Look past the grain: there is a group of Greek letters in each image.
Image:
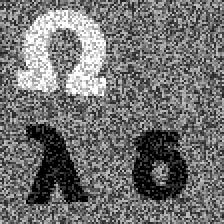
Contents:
top left: light omega; bottom left: dark lambda; bottom right: dark delta
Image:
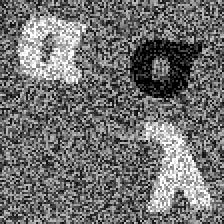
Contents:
top left: light alpha; top right: dark sigma; bottom right: light lambda
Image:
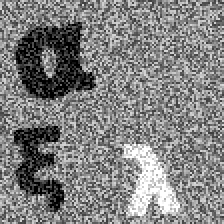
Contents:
top left: dark alpha; bottom left: dark xi; bottom right: light lambda
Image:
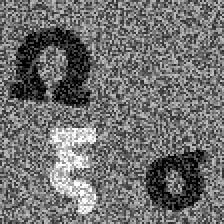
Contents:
top left: dark omega; bottom left: light xi; bottom right: dark sigma
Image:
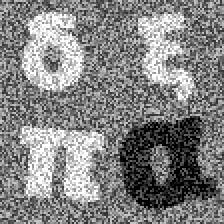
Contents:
top left: light delta; top right: light xi; bottom left: light pi; bottom right: dark alpha
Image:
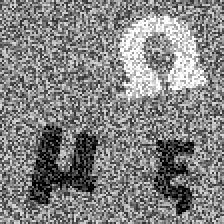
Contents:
top right: light omega; bottom left: dark mu; bottom right: dark xi
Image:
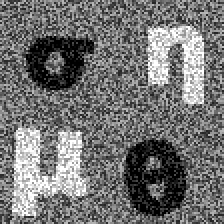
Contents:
top left: dark sigma; top right: light eta; bottom left: light mu; bottom right: dark theta
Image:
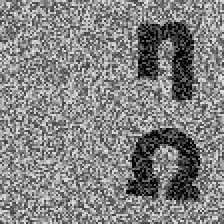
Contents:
top right: dark eta; bottom right: dark omega
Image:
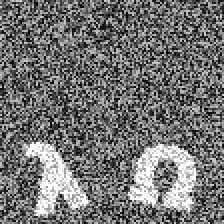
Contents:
bottom left: light lambda; bottom right: light omega
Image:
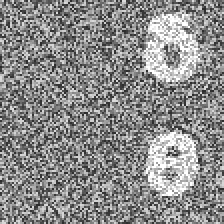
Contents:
top right: light delta; bottom right: light theta
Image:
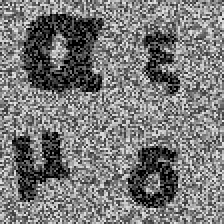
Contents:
top left: dark alpha; top right: dark xi; bottom left: dark mu; bottom right: dark delta
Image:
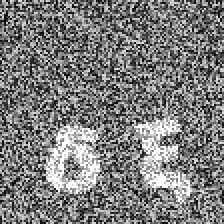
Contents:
bottom left: light delta; bottom right: light xi
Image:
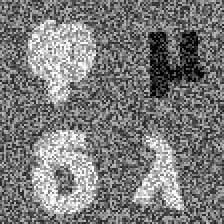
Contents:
top left: light phi; top right: dark mu; bottom left: light delta; bottom right: light lambda
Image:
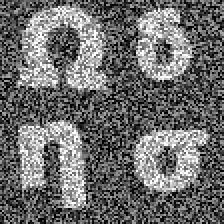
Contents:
top left: light omega; top right: light delta; bottom left: light eta; bottom right: light sigma
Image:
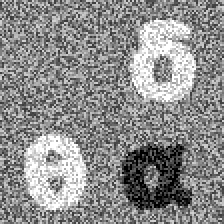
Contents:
top right: light delta; bottom left: light theta; bottom right: dark alpha
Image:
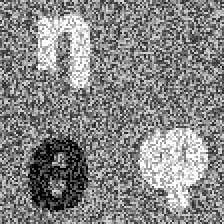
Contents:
top left: light eta; bottom left: dark theta; bottom right: light phi
